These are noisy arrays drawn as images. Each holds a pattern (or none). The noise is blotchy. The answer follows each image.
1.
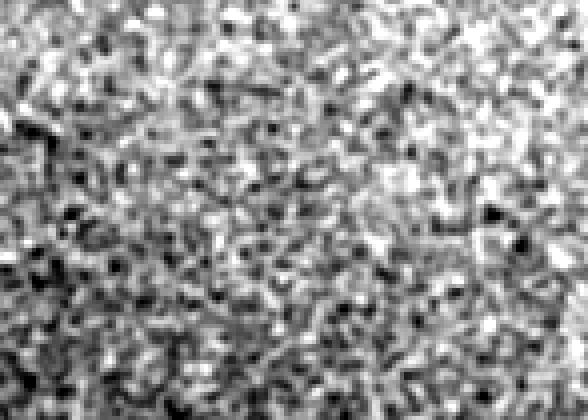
a smooth slope
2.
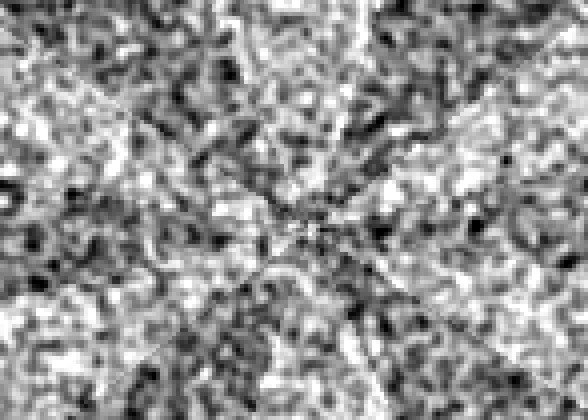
spokes from one point
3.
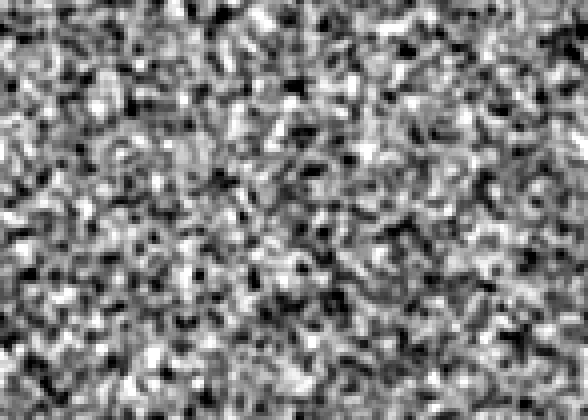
only noise
